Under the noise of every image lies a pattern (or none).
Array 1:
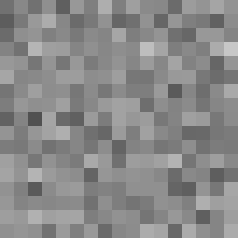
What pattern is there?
only noise
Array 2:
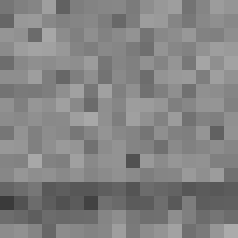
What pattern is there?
one band of rows
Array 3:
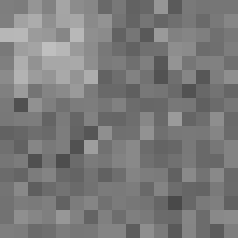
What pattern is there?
one block
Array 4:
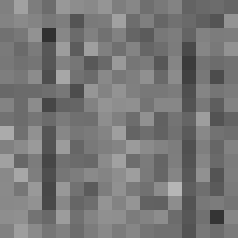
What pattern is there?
bands of columns
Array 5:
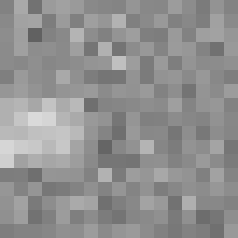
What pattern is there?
one block
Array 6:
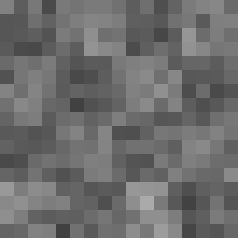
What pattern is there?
a checkerboard
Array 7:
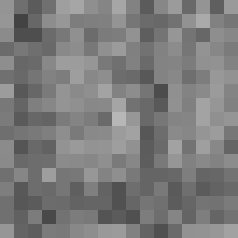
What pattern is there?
bands of rows crossing bands of columns
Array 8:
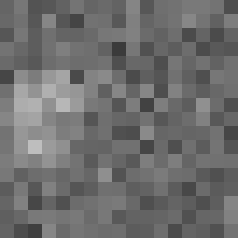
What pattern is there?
one block
